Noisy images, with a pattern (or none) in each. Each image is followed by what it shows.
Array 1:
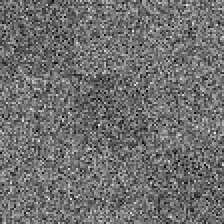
blocks along the diagonal
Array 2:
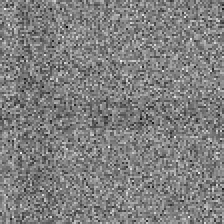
bands of rows crossing bands of columns
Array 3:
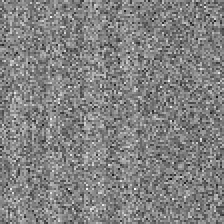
bands of columns
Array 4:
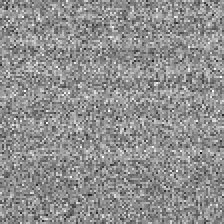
bands of rows
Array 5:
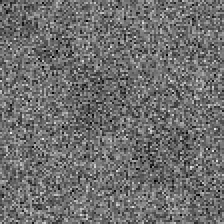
blocks along the diagonal
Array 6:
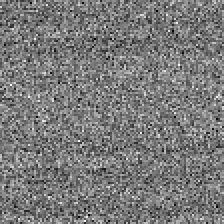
bands of rows
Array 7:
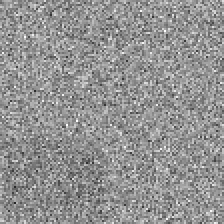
one block
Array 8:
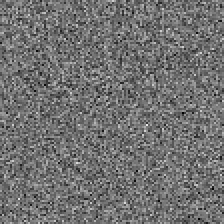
only noise
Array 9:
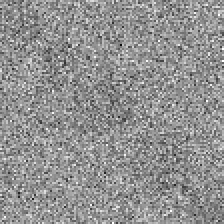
blocks along the diagonal
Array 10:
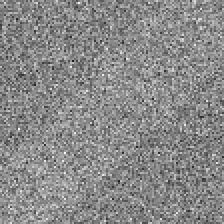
a diagonal band
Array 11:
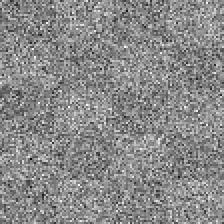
a checkerboard
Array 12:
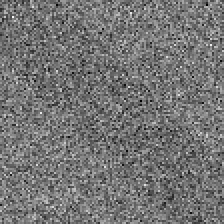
a diagonal band
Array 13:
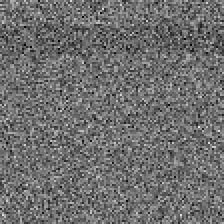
one band of rows
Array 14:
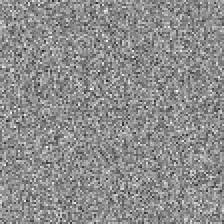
only noise
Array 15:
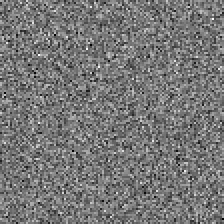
only noise
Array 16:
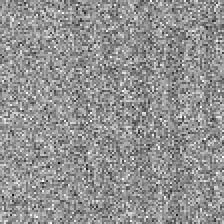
bands of columns
